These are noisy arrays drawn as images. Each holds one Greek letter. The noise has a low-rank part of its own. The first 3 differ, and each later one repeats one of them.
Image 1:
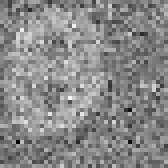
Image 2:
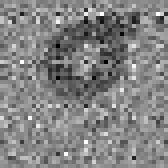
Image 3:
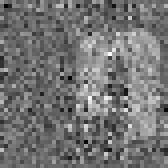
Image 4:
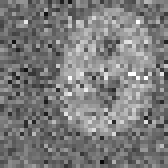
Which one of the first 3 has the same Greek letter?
1
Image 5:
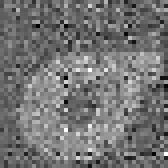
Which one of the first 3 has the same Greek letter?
2
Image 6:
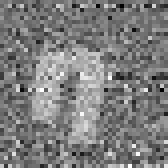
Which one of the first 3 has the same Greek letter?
3
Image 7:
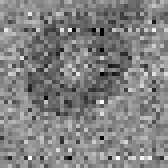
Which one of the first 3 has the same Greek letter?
2
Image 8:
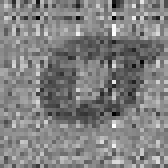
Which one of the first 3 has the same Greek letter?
2
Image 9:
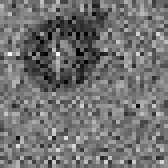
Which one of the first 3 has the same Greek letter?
2
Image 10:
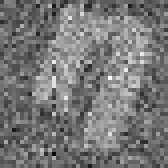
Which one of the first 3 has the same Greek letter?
3
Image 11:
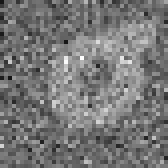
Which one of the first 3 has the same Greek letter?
2
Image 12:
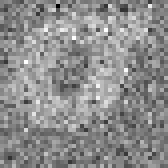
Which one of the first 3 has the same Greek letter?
2
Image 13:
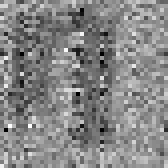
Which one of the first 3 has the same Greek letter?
3
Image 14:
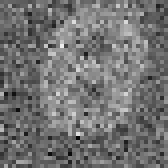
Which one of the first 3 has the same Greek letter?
1
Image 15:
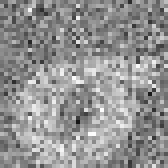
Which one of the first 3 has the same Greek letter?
2
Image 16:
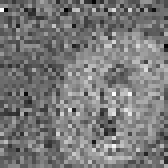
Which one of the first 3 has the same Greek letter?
1
